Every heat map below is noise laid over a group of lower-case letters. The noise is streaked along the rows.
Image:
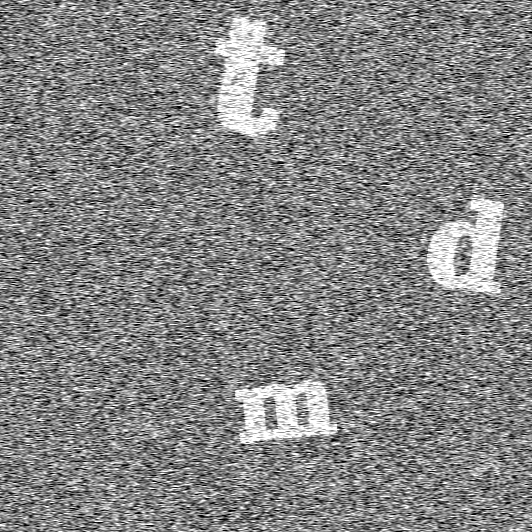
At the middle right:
d
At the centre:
nothing
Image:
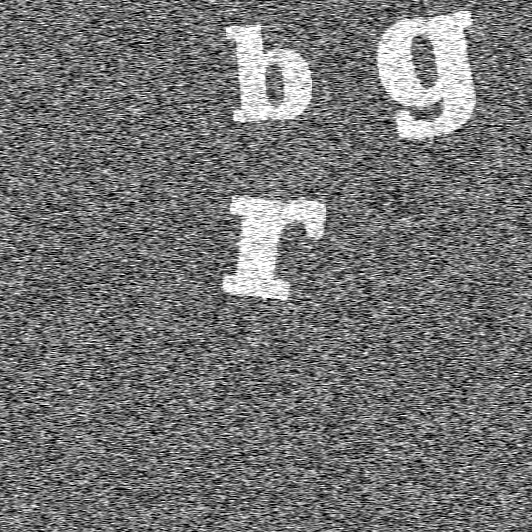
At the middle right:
nothing
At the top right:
g
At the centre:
r
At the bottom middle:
nothing
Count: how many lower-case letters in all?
3
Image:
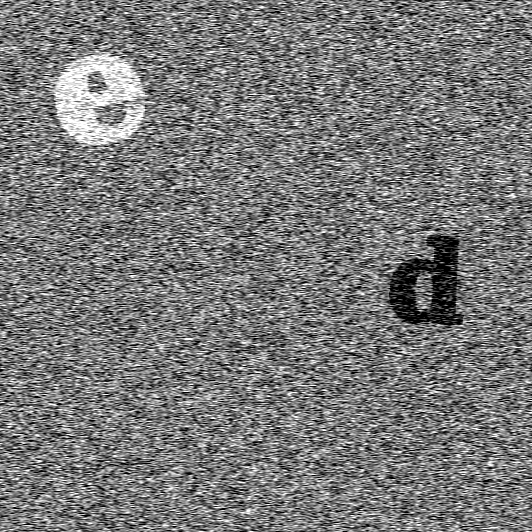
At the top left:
e
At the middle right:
d
